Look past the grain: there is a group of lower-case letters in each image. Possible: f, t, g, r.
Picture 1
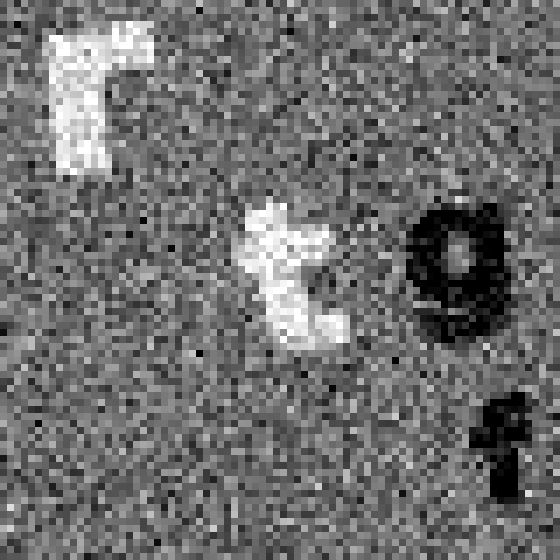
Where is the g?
middle right
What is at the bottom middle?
nothing
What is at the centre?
t
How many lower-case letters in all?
4
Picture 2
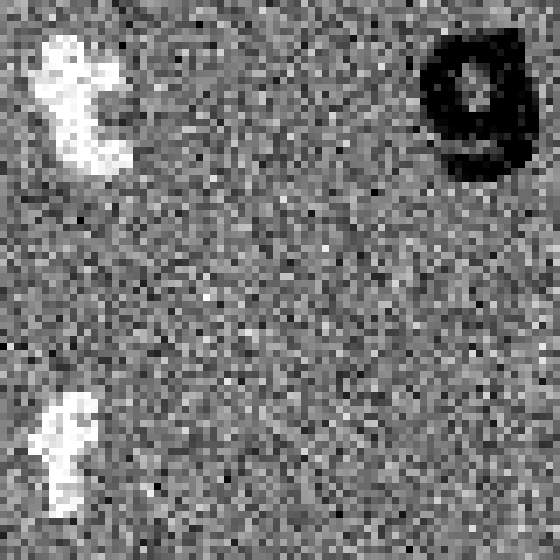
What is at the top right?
g
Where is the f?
bottom left
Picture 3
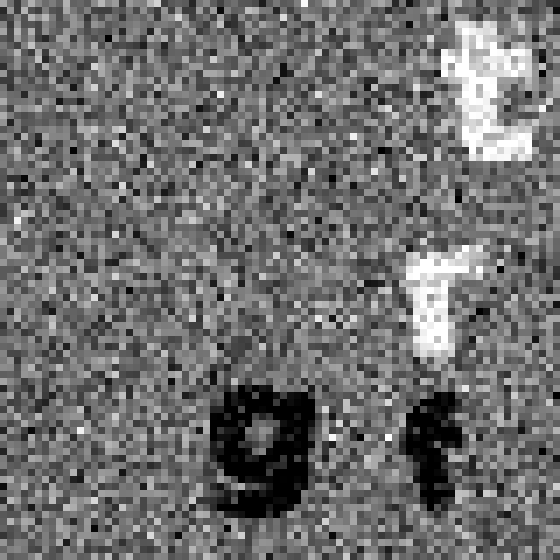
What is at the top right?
t
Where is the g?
bottom middle
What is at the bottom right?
f
